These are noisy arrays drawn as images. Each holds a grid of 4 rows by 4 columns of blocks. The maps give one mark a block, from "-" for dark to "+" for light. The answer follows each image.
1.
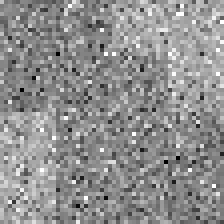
- - + +
- - - +
+ - - -
+ - - -
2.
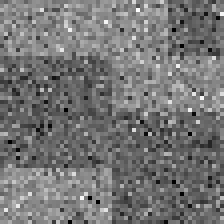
+ + + -
- - + +
- - - -
+ + - -
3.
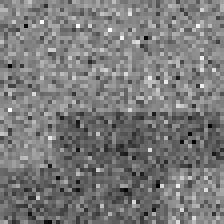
+ + + +
+ + + +
+ - - -
- - - +
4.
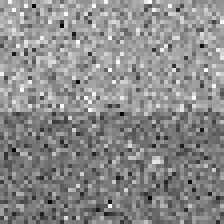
+ + + +
+ + + +
- - - -
- - - -
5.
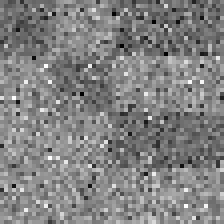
- + - -
+ - + +
+ + - -
+ + + +
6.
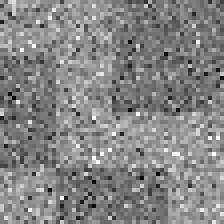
+ + - -
- + - -
- + + +
+ - - +
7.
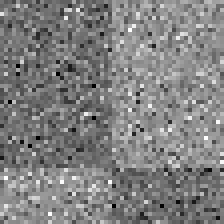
- - + +
- - + +
- - + +
+ + - -
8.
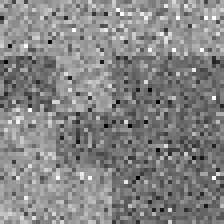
+ + + +
- + - -
+ - - -
+ + - -
